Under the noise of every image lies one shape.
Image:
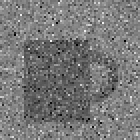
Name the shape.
cup
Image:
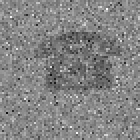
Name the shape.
telephone
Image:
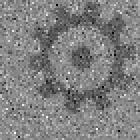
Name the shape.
gear
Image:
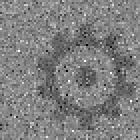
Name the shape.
gear
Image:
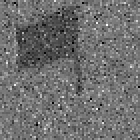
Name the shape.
flag
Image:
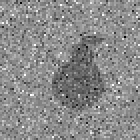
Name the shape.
pear
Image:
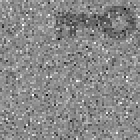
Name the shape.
key
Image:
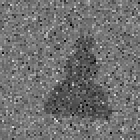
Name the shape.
chess pawn
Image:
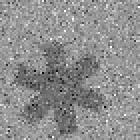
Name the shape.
asterisk
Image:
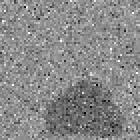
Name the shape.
cloud
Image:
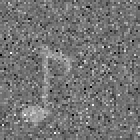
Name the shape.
musical note
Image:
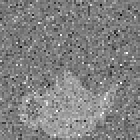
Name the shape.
teapot
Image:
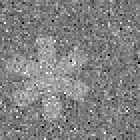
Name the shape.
asterisk
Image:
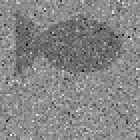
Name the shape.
fish
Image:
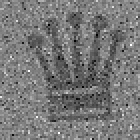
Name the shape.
chess queen
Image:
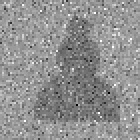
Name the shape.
chess pawn
